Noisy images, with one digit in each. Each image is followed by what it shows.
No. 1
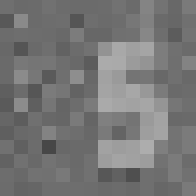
light 5
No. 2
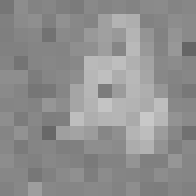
light 4
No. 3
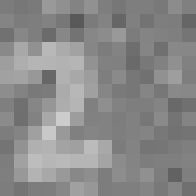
light 2
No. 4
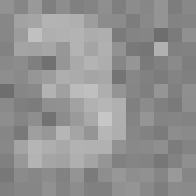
light 3
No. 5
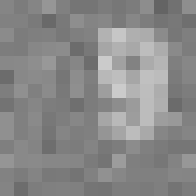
light 9
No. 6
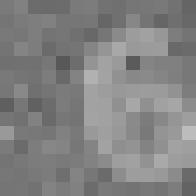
light 6
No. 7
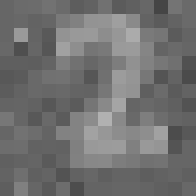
light 2
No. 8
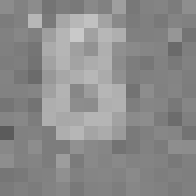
light 8
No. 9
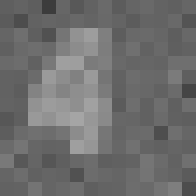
light 4
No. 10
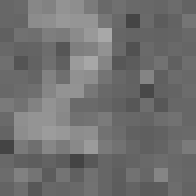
light 2
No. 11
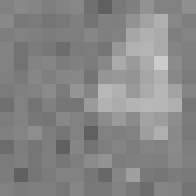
light 4
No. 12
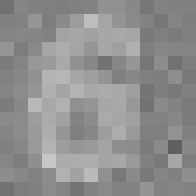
light 6
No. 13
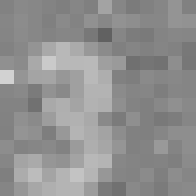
light 3
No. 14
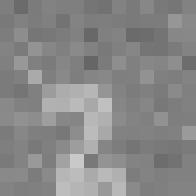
light 2
